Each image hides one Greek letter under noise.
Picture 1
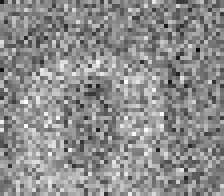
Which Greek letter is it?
omega
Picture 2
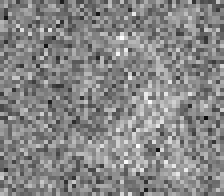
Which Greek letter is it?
lambda
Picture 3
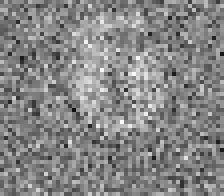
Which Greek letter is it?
delta
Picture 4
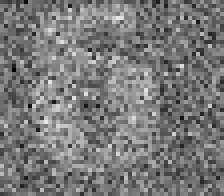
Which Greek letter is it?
delta
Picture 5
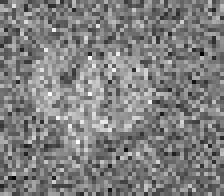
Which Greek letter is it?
phi
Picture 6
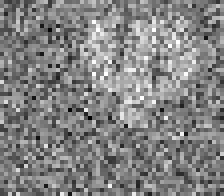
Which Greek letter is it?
phi
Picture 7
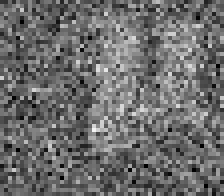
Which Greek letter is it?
mu
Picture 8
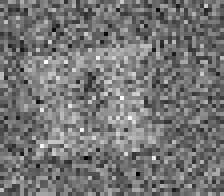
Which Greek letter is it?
pi
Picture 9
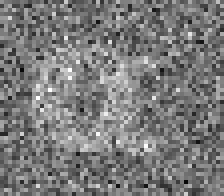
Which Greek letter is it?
alpha
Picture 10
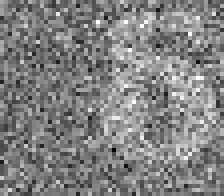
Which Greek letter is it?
delta
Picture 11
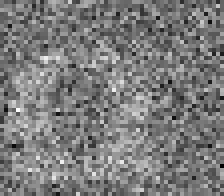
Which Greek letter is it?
omega
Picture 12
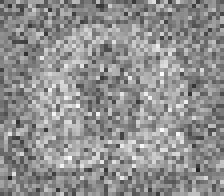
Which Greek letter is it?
omega
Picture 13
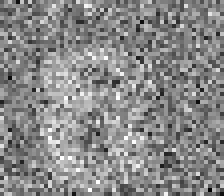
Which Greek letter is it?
delta
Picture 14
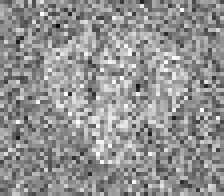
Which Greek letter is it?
phi
